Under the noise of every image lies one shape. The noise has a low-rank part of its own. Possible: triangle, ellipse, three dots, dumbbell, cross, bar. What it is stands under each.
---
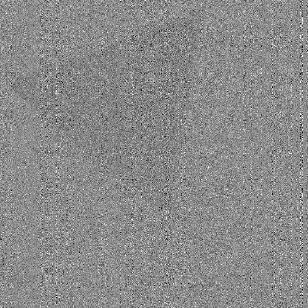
triangle
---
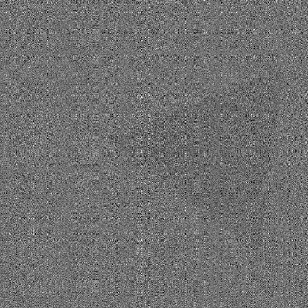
triangle
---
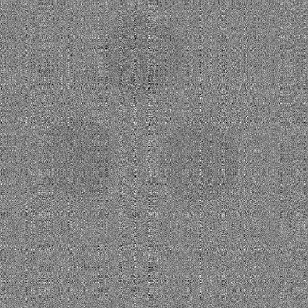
three dots
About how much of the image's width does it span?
two thirds
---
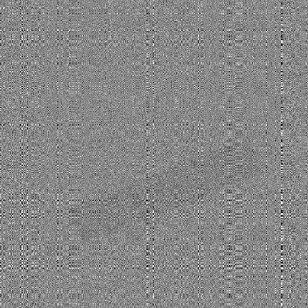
bar
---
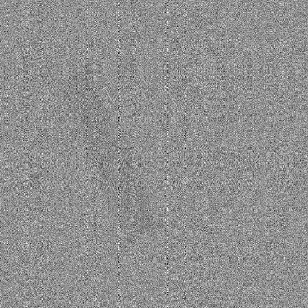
bar
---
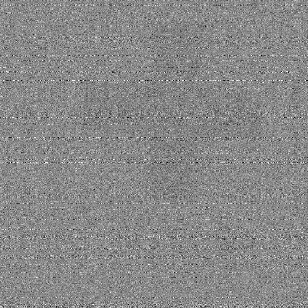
cross
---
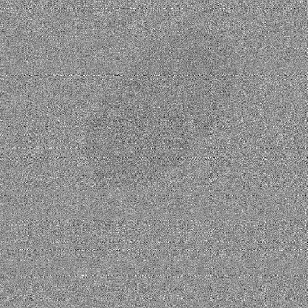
ellipse
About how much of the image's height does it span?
half
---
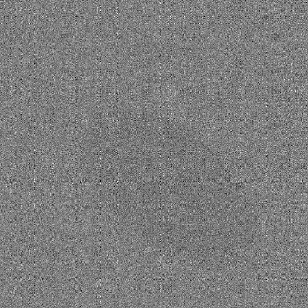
ellipse
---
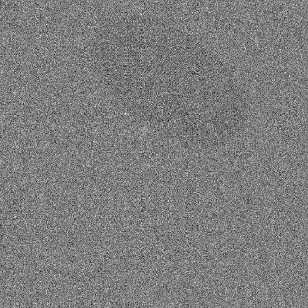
ellipse
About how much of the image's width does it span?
half
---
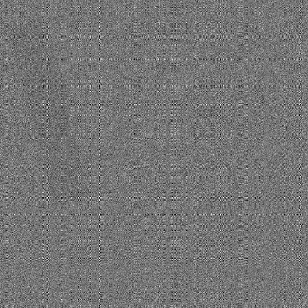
bar
